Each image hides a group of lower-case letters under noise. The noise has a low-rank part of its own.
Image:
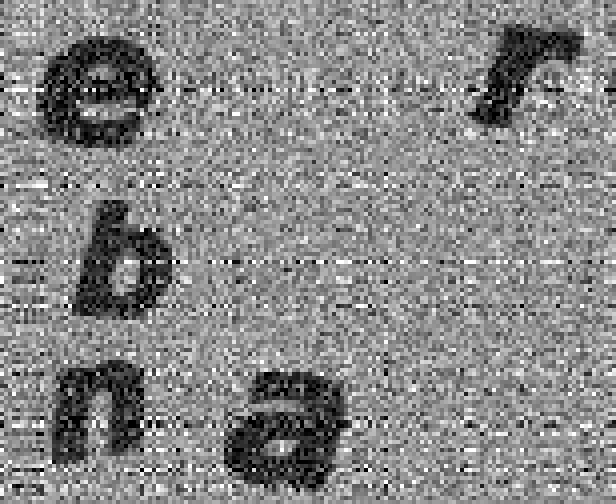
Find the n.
bottom left
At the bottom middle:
a
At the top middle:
nothing
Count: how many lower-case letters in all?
5
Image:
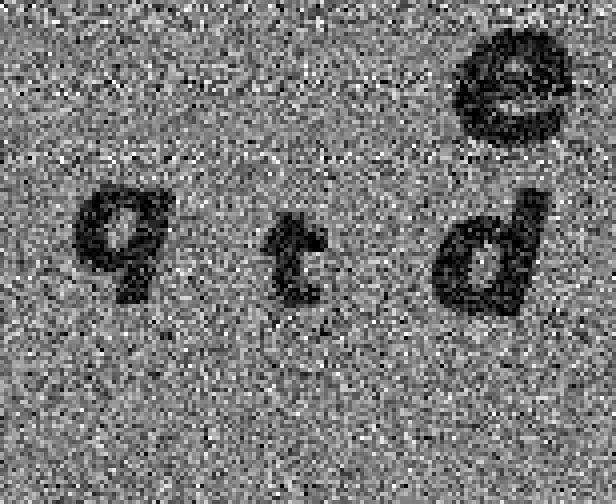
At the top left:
nothing
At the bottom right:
nothing
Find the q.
middle left
